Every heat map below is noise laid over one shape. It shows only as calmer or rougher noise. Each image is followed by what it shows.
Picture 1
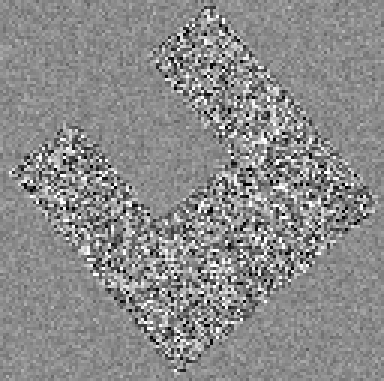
rough square with a notch
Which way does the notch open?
up and left
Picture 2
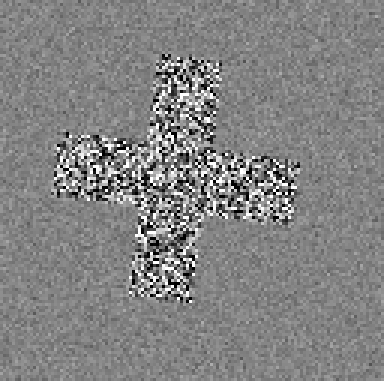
rough cross
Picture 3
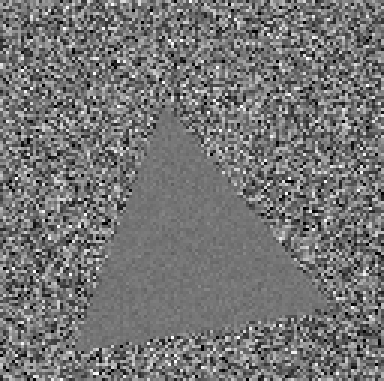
calm triangle
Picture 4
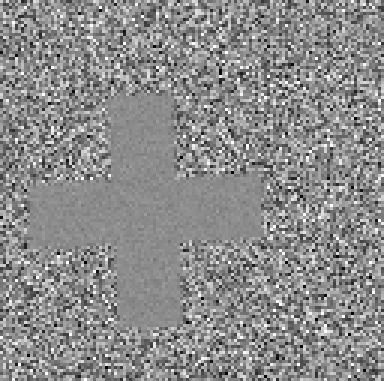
calm cross
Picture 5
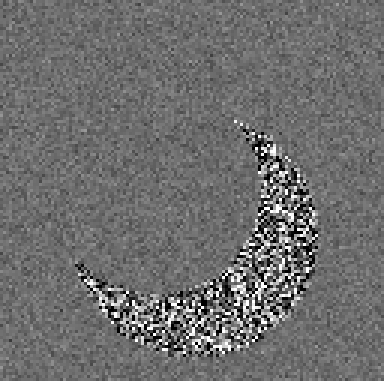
rough crescent
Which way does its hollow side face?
up and left
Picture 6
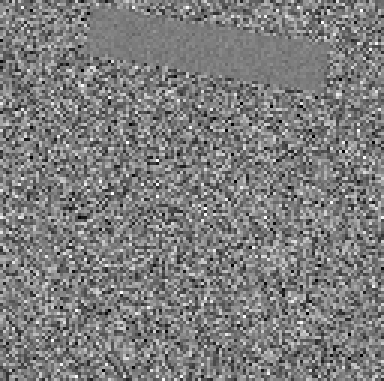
calm bar
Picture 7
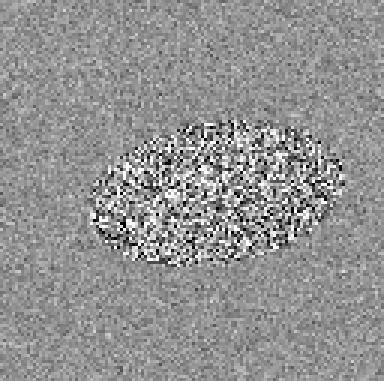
rough ellipse
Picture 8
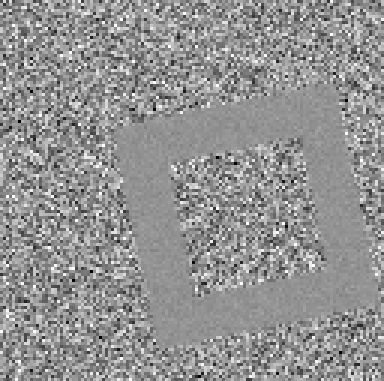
calm square frame
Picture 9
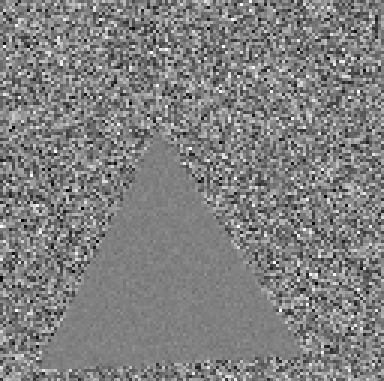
calm triangle
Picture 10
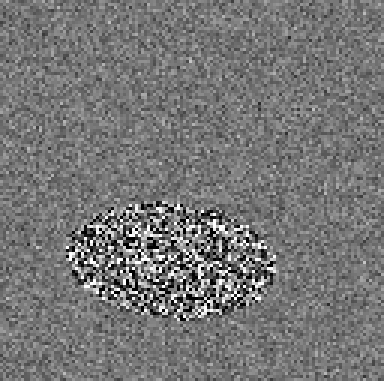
rough ellipse
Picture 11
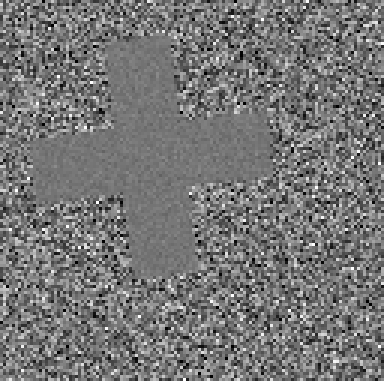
calm cross
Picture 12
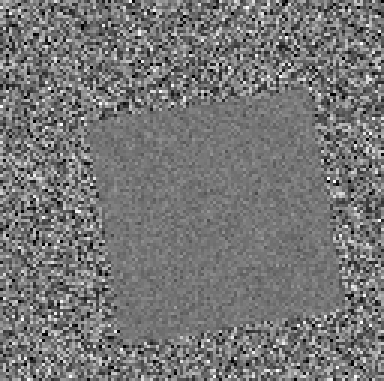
calm square
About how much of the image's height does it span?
two thirds
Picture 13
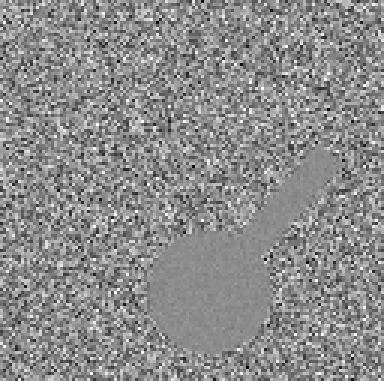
calm lollipop
